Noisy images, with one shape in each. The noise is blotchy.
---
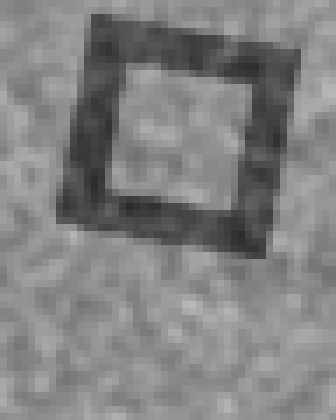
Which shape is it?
square frame
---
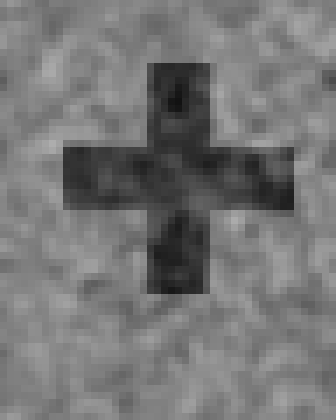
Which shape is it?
cross
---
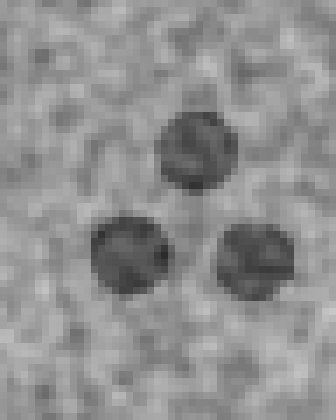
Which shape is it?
three dots
